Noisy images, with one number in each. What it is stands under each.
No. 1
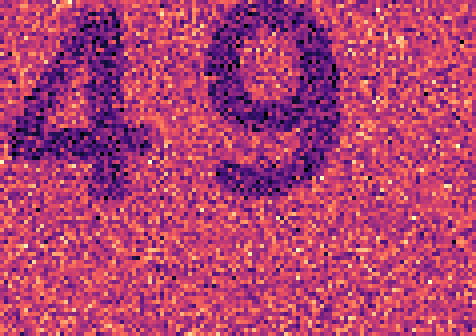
49
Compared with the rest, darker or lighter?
darker
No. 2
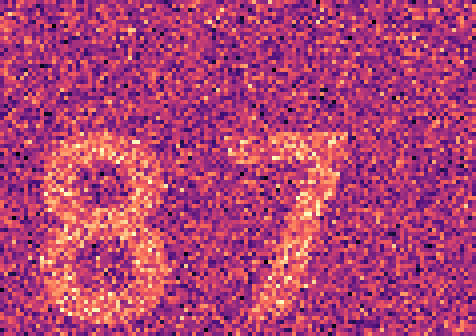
87
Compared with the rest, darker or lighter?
lighter
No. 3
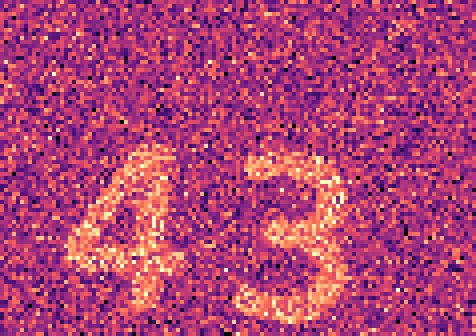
43
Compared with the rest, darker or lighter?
lighter
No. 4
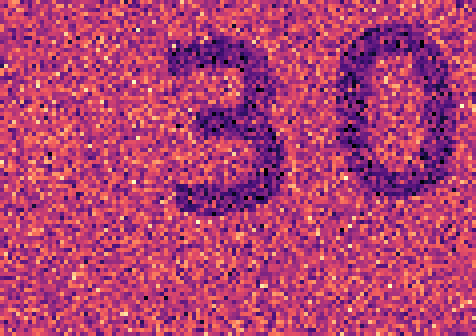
30
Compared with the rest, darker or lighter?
darker
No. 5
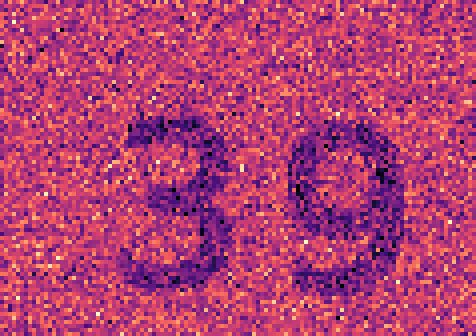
39
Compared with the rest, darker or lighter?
darker
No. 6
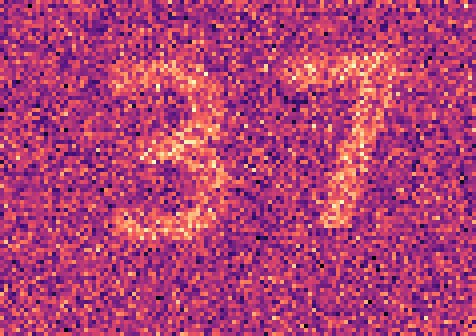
37
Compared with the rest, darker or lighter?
lighter
